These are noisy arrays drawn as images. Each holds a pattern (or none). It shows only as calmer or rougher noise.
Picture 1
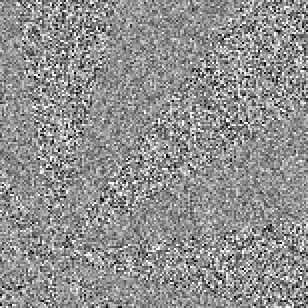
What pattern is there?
spokes from one point
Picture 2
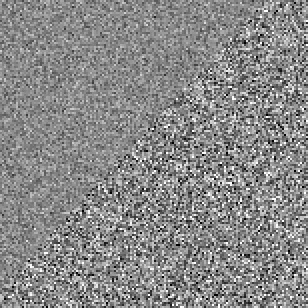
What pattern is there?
a sharp edge
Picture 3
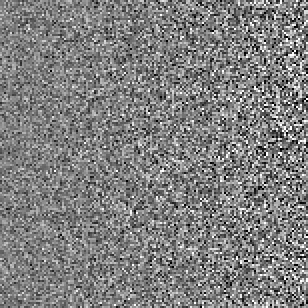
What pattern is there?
a smooth slope
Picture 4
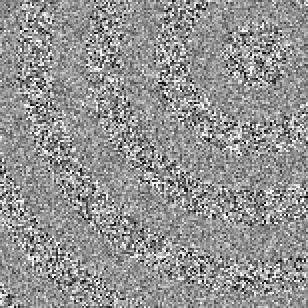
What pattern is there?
rings round one point
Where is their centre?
top right
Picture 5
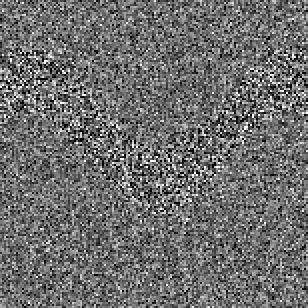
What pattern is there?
a wavy band
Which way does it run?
left to right
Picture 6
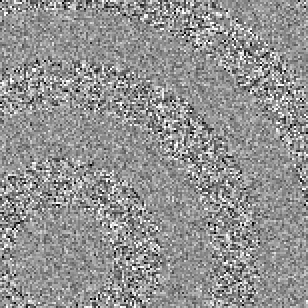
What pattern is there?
rings round one point
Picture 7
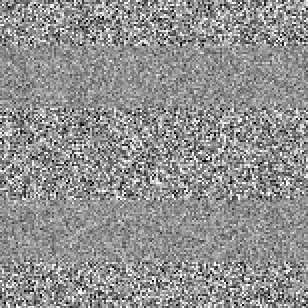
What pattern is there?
horizontal stripes
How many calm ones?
2
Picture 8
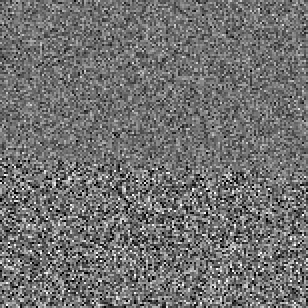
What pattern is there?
a sharp edge
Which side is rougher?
bottom
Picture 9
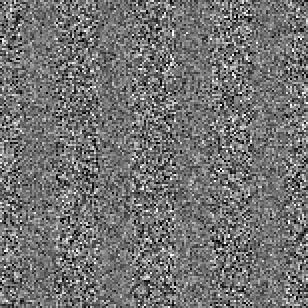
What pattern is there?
vertical stripes
